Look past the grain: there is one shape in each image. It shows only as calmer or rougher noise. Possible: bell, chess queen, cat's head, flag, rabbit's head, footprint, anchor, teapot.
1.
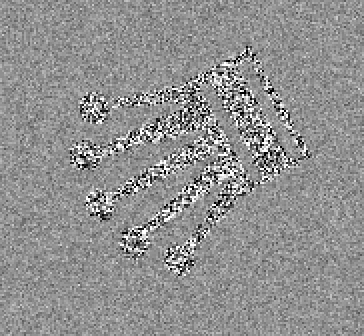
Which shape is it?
chess queen
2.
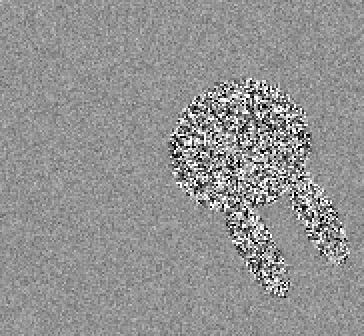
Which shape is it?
rabbit's head
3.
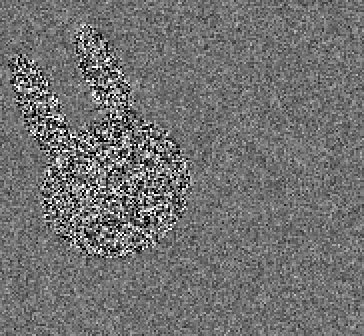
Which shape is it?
rabbit's head
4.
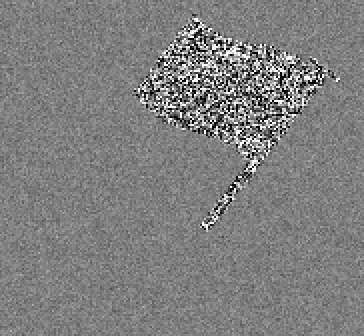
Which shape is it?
flag
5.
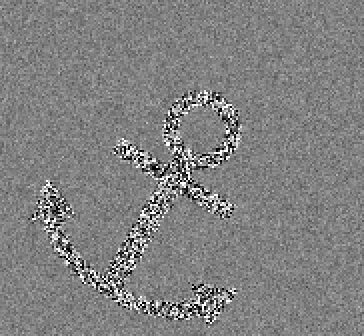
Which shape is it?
anchor
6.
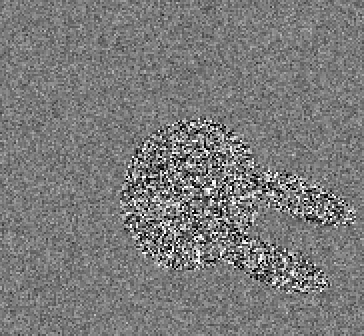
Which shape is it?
rabbit's head
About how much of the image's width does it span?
two thirds
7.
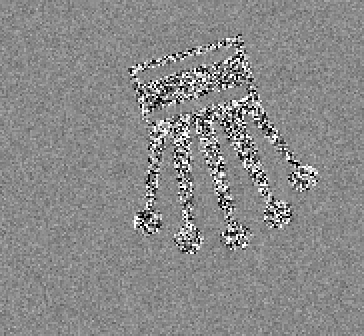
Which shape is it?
chess queen
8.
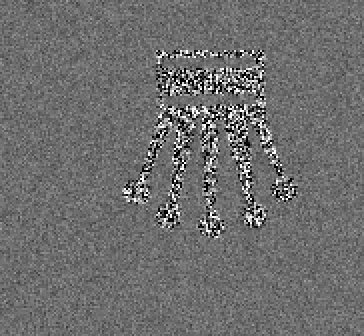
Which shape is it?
chess queen
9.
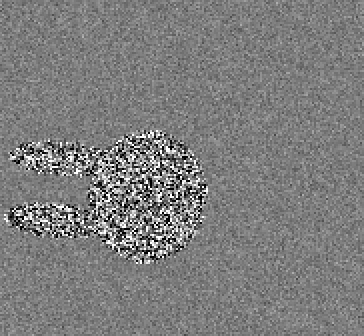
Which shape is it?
rabbit's head
